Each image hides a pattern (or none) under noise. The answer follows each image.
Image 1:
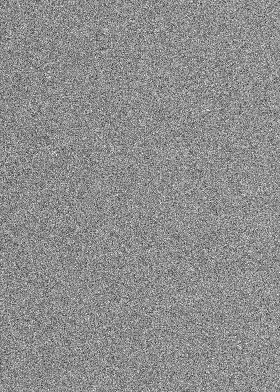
a smooth slope
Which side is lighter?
right
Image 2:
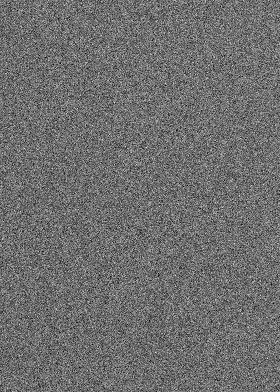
a smooth slope
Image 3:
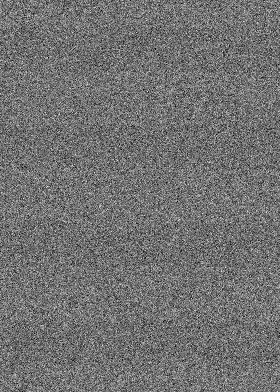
horizontal stripes
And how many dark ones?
4
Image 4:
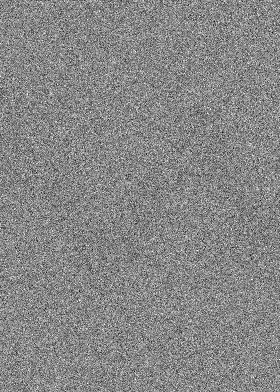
a wavy band
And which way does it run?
left to right
